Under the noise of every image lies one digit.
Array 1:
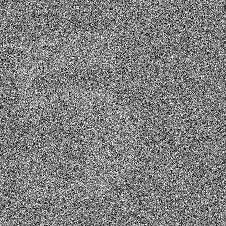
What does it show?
light 5
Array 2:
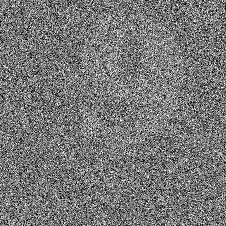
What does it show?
light 9
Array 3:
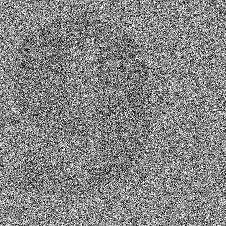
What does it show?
dark 9
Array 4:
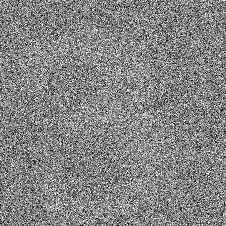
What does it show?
light 3
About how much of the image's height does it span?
nearly all
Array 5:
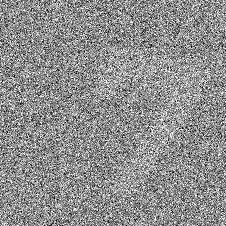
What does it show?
light 7
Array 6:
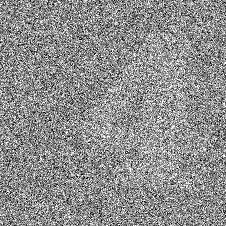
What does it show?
light 4
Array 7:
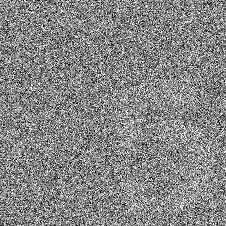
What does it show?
light 5
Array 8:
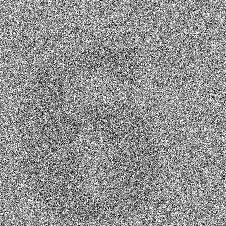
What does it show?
dark 6
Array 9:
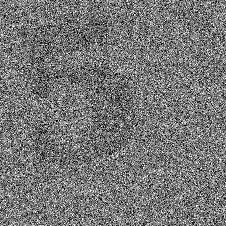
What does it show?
dark 5
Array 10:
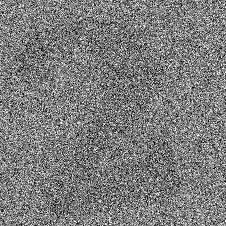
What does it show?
dark 2
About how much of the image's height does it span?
nearly all
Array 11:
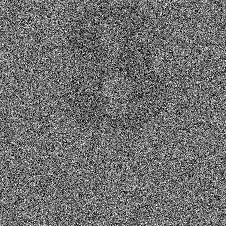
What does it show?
dark 8
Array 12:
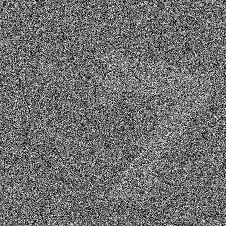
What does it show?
light 7
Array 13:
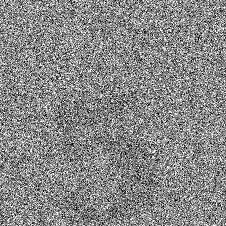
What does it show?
dark 5
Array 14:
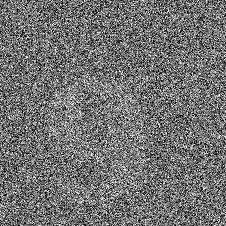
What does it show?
light 9
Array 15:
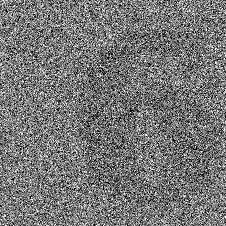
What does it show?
dark 6
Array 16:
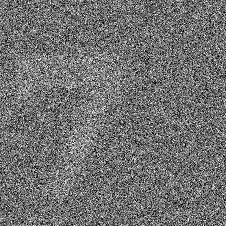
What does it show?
light 7
